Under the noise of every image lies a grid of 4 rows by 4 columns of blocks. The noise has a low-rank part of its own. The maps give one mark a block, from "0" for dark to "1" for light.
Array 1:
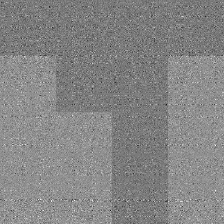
0 0 0 0
1 0 0 1
1 1 0 1
1 1 0 1
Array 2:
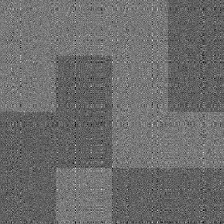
1 1 1 0
1 0 1 0
0 0 1 1
0 1 0 0
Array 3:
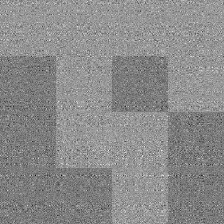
1 1 1 1
0 1 0 1
0 1 1 0
0 0 1 0
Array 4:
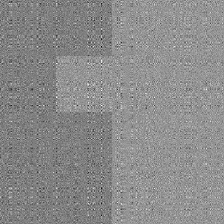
0 0 1 1
0 1 1 1
0 0 1 1
0 0 1 1
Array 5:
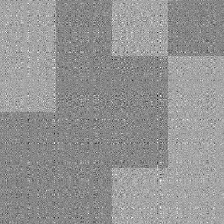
1 0 1 0
1 0 0 1
0 0 0 1
0 0 1 1
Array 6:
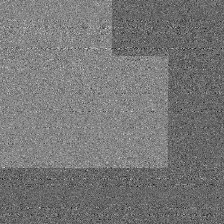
1 1 0 0
1 1 1 0
1 1 1 0
0 0 0 0
